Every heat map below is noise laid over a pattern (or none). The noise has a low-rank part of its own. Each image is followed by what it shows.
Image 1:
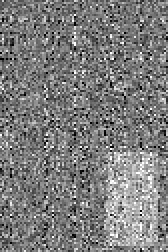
one block
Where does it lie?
bottom right
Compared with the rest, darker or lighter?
lighter
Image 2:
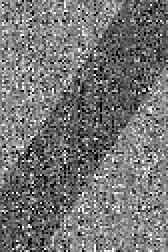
a diagonal band
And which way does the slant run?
bottom left to top right
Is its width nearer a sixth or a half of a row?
a half
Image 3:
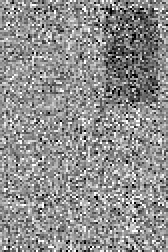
one block
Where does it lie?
top right
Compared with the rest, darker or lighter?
darker
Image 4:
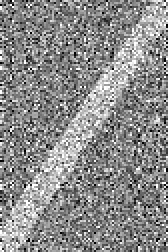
a diagonal band
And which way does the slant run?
bottom left to top right
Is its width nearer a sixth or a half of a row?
a sixth
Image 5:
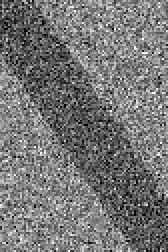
a diagonal band
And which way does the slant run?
top left to bottom right
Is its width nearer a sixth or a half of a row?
a half
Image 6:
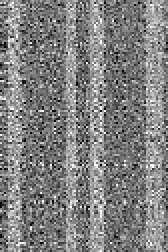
bands of columns
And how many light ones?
4
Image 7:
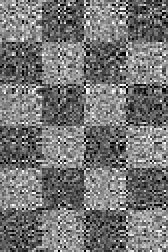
a checkerboard
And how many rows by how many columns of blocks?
6 by 4
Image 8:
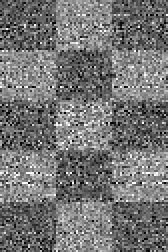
a checkerboard
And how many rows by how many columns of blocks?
5 by 3
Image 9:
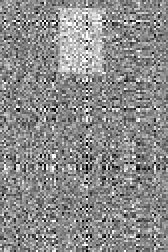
one block
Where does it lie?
top middle
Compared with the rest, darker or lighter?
lighter
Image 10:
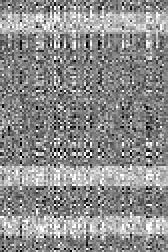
bands of rows
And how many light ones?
3
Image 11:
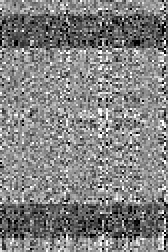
bands of rows
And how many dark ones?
2
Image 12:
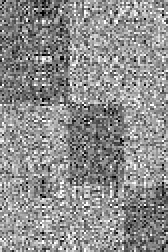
blocks along the diagonal
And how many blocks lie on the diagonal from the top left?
3
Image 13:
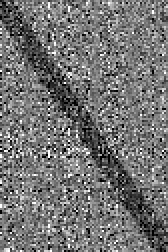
a diagonal band
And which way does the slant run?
top left to bottom right
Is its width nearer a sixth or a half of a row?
a sixth
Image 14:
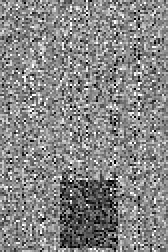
one block
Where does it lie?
bottom middle
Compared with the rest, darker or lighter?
darker
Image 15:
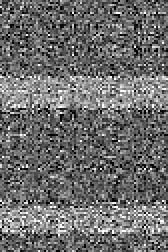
bands of rows
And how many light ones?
2
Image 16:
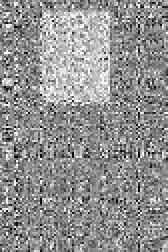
one block
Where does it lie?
top middle
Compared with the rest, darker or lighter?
lighter
